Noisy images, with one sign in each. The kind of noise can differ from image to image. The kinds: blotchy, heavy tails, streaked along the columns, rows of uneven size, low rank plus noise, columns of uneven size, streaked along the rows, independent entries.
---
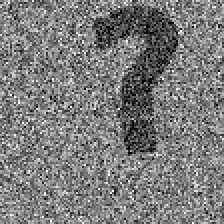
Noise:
independent entries
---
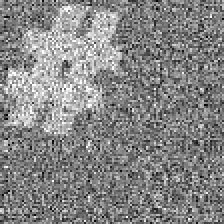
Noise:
low rank plus noise
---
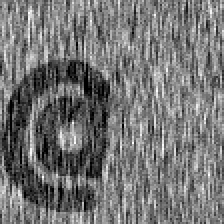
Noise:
streaked along the columns
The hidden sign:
at sign
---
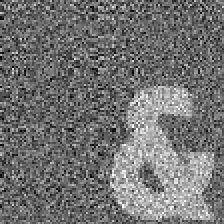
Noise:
low rank plus noise
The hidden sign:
ampersand
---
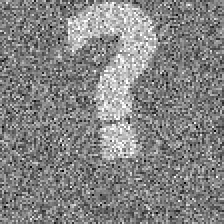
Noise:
independent entries
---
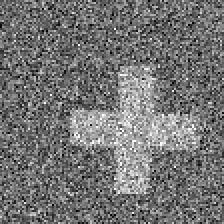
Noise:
independent entries
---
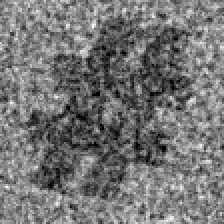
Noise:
blotchy
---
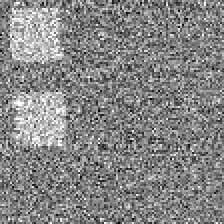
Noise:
low rank plus noise
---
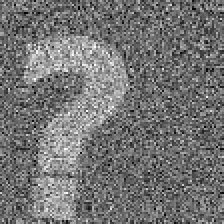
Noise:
low rank plus noise
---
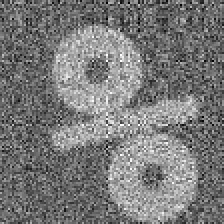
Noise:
low rank plus noise
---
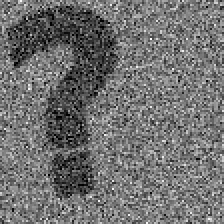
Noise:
independent entries
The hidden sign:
question mark
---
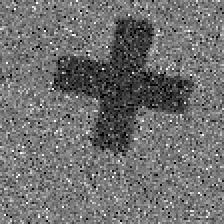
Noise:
heavy tails
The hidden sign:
plus sign
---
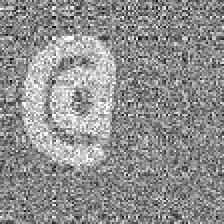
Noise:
low rank plus noise
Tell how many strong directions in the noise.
one
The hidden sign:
at sign
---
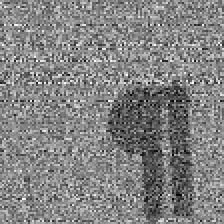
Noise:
rows of uneven size
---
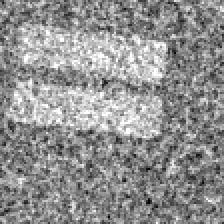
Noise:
blotchy
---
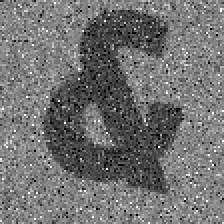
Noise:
heavy tails
